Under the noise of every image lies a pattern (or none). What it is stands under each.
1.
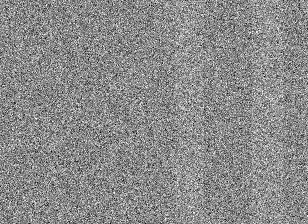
bands of columns
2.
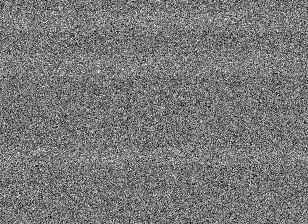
bands of rows
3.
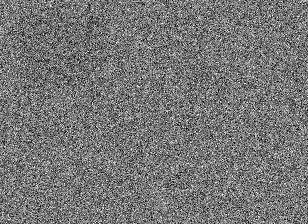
one block
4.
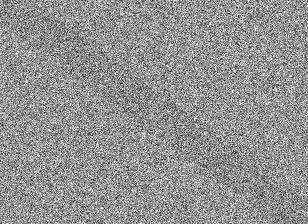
a diagonal band
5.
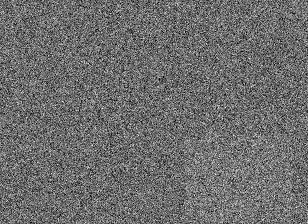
one block
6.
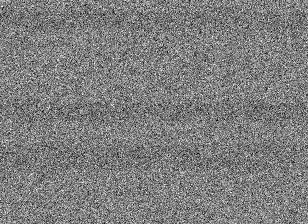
bands of rows
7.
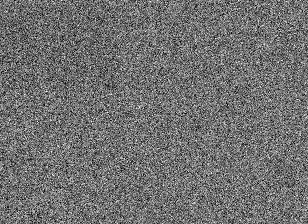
one block
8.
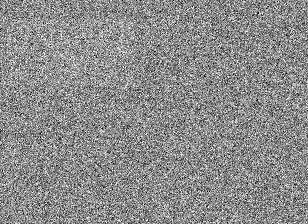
one block
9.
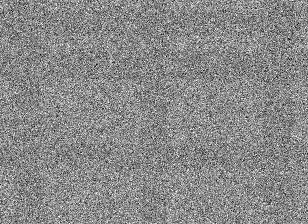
bands of rows crossing bands of columns
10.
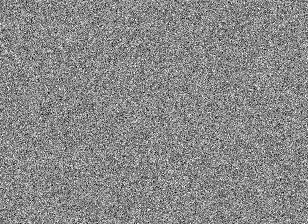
only noise
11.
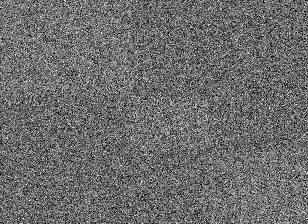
blocks along the diagonal
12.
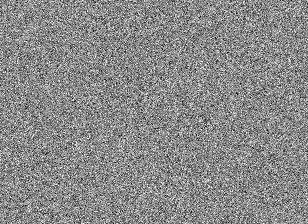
only noise
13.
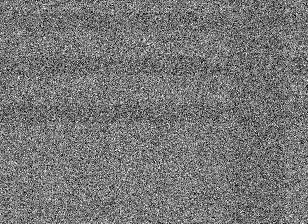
bands of rows crossing bands of columns
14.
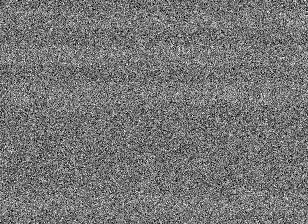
bands of rows
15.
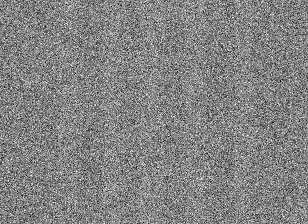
bands of columns
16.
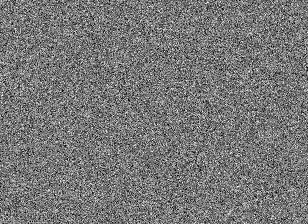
only noise
